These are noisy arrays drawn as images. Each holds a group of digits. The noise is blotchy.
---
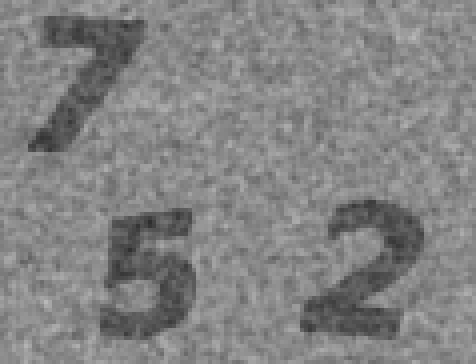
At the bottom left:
5
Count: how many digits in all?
3
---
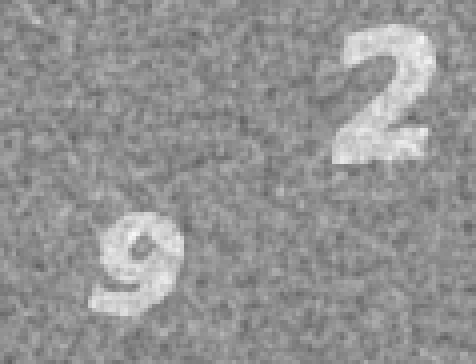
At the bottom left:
9
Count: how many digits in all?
2
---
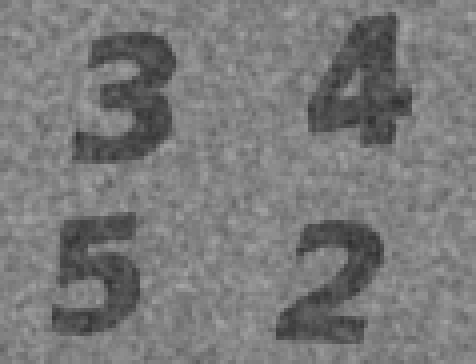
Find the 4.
top right
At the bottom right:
2
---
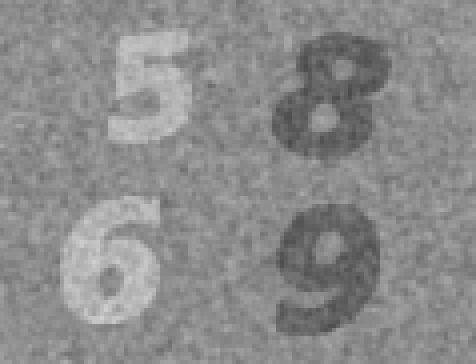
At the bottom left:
6
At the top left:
5
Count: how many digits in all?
4
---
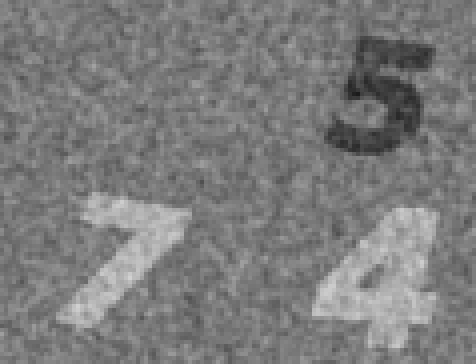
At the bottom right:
4
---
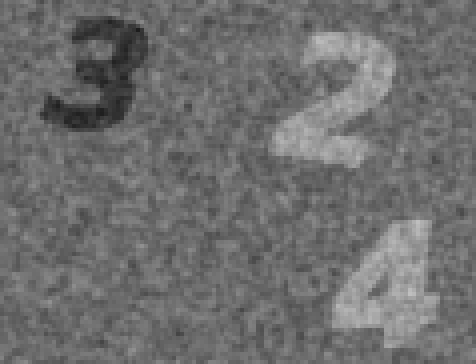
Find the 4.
bottom right
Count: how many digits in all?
3
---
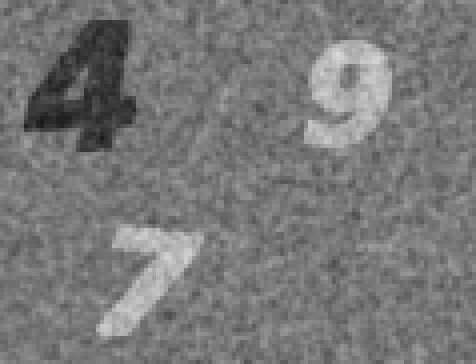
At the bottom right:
nothing
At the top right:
9
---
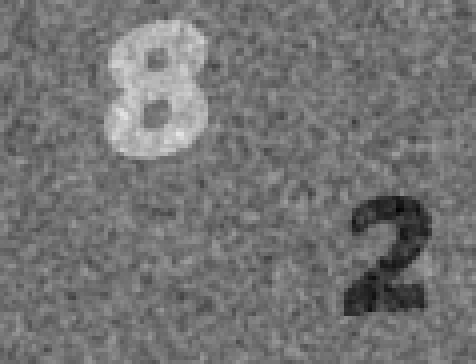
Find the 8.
top left
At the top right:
nothing
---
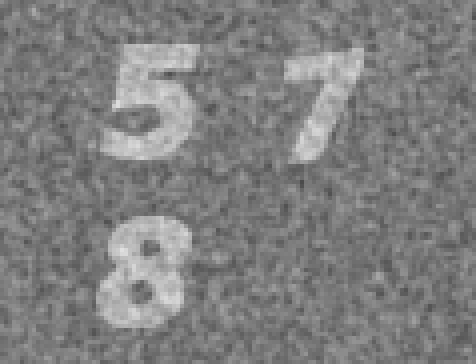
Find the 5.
top left
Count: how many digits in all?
3
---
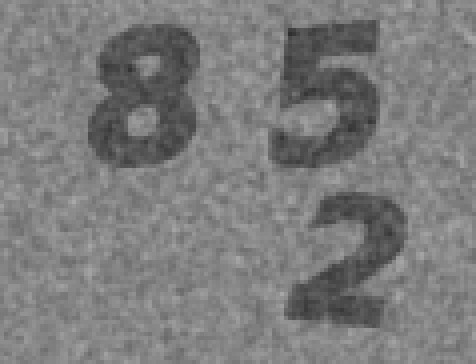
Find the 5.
top right
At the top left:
8
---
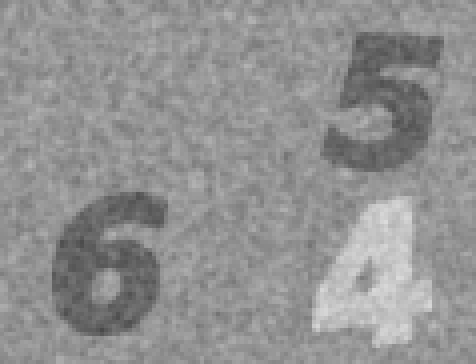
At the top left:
nothing
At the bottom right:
4
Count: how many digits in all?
3
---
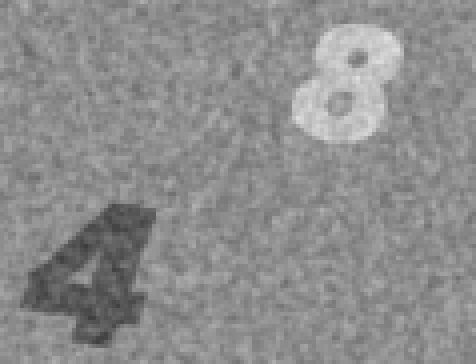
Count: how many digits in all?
2
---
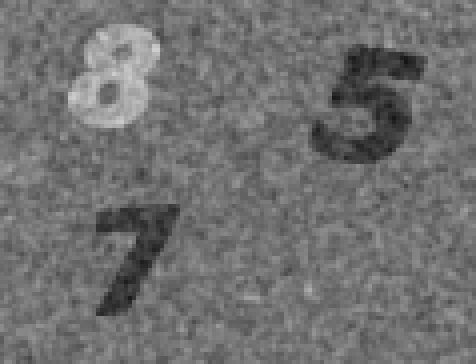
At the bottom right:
nothing
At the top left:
8
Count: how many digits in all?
3
